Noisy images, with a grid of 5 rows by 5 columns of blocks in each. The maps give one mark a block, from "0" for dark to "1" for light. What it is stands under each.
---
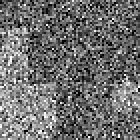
00000
10000
10000
11001
11000
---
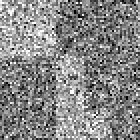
11000
11000
00100
00100
00110
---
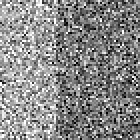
11000
11000
11000
11000
11000
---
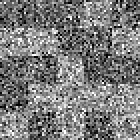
00010
11001
00100
01111
10101
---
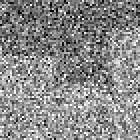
00000
00001
11001
11111
11111
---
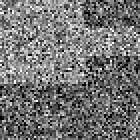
11100
11111
11100
00000
00000
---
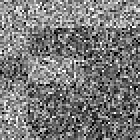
11111
10000
01100
10000
10000
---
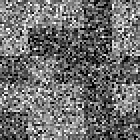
11101
10001
01000
11101
01100
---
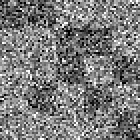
00111
11001
11010
10101
11110
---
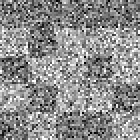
00000
10111
01101
10110
01001
